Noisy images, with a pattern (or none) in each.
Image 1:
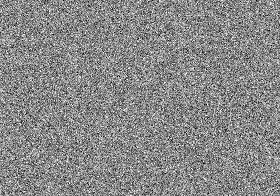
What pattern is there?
only noise
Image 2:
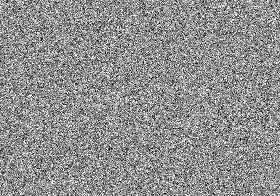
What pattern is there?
only noise
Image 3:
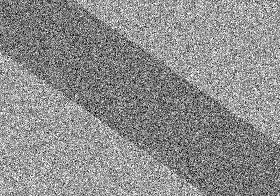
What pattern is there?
a diagonal band
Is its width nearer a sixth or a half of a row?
a half
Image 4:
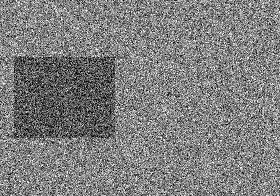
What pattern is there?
one block
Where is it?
middle left
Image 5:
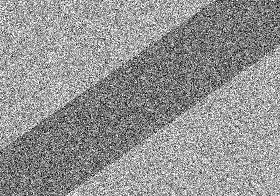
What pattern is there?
a diagonal band
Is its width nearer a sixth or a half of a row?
a half
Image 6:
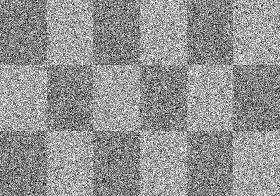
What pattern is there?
a checkerboard
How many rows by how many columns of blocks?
3 by 6
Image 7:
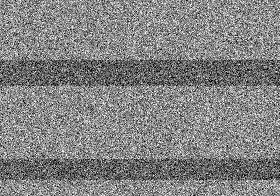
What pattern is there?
bands of rows
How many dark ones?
2
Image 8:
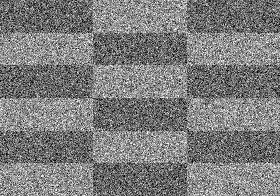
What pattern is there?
a checkerboard
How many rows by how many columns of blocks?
6 by 3
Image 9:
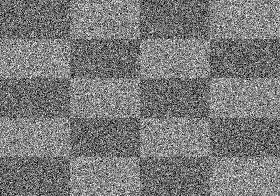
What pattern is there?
a checkerboard
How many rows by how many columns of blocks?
5 by 4
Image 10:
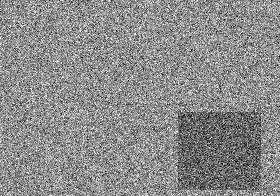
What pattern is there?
one block
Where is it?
bottom right
